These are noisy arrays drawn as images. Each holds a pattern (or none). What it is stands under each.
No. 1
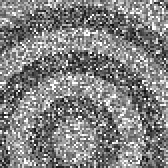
rings round one point
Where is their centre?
bottom middle
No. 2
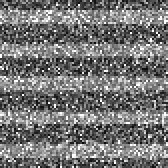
horizontal stripes
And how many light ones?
5
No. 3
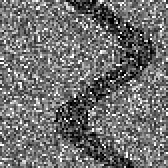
a wavy band
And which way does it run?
top to bottom
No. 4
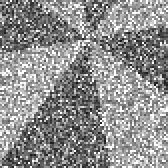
spokes from one point
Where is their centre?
top middle
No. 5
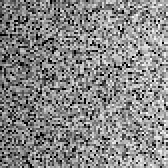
a smooth slope
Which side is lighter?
right
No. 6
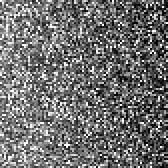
a smooth slope
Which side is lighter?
left
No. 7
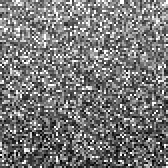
a smooth slope
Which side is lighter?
top
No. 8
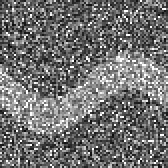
a wavy band
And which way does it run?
left to right
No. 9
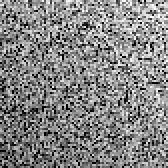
a smooth slope
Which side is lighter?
top right
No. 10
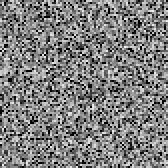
only noise
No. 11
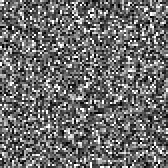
only noise
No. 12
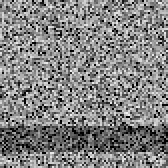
one horizontal stripe
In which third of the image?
bottom
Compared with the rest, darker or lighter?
darker
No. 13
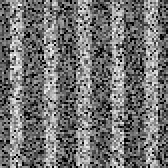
vertical stripes
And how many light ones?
5
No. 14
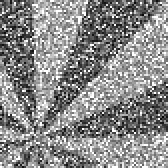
spokes from one point
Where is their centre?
bottom left
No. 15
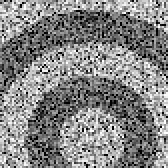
rings round one point
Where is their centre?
bottom middle
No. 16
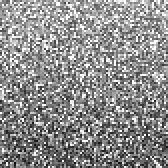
a smooth slope
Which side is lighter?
top
